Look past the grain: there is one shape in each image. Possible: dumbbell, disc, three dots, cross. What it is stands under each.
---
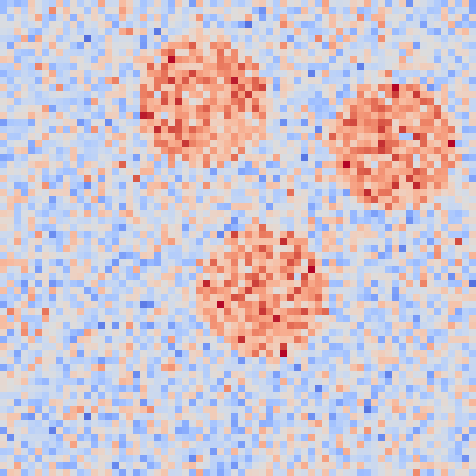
three dots
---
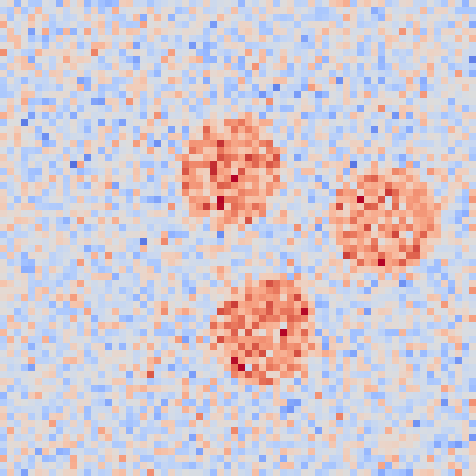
three dots
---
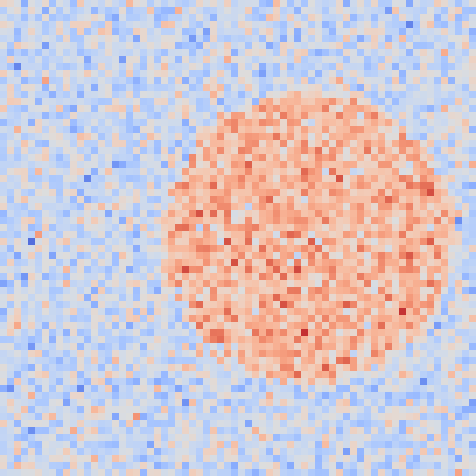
disc
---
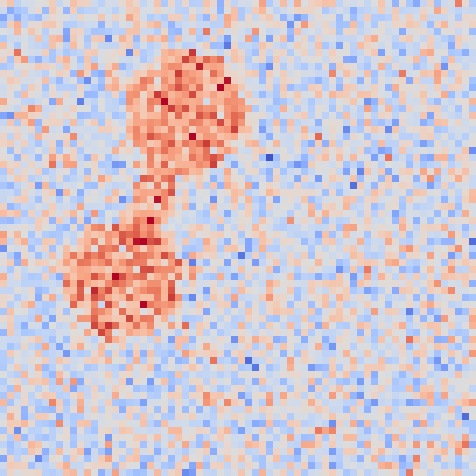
dumbbell
